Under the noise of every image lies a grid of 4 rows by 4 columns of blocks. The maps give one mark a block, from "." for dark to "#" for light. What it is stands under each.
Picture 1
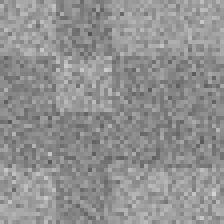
# . # #
. # . .
. . . .
# . # #
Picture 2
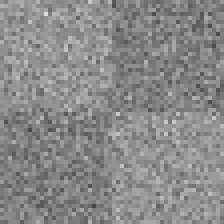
# # . .
# # . .
. . # #
. . # #
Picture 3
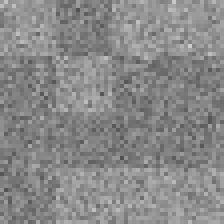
# . # #
. # . .
. . . .
. # # #
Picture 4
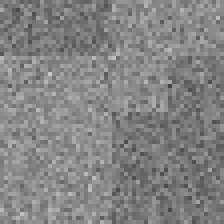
. . # #
# # # .
# # . .
# # . .
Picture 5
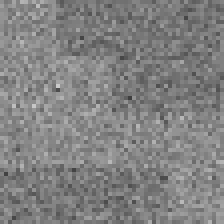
# . . .
# # . .
# # # #
. . . #
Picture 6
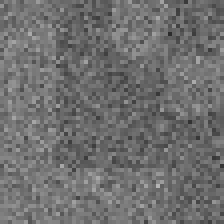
# . # .
# . . #
# . . .
# # # .
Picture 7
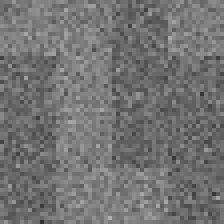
# # . #
. # . .
. # . .
. # # .
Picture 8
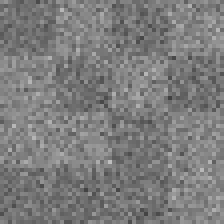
. # . #
# . # .
# # . #
. . . #
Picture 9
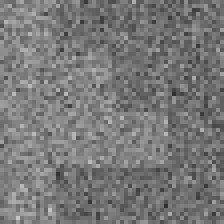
# . . .
# # . .
# # # .
# . . .
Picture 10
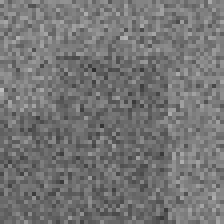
# # # #
# . . #
. . . #
. . . #
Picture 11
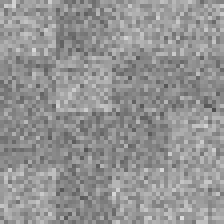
# . # #
. # . .
. . . #
# . # #
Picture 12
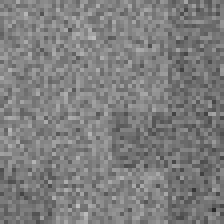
# # # .
# # # .
# # . .
. # # .
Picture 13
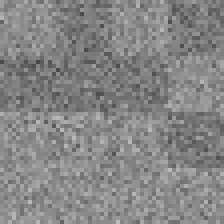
# . # .
. . . #
# # # .
# # # #
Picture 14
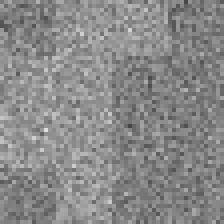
. # # .
# # . .
# # . .
. # . .
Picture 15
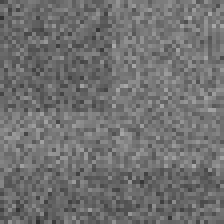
. . # #
. . # #
# # # #
. . . .
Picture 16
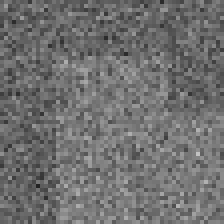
. . . .
. # # .
. # # #
. # # #
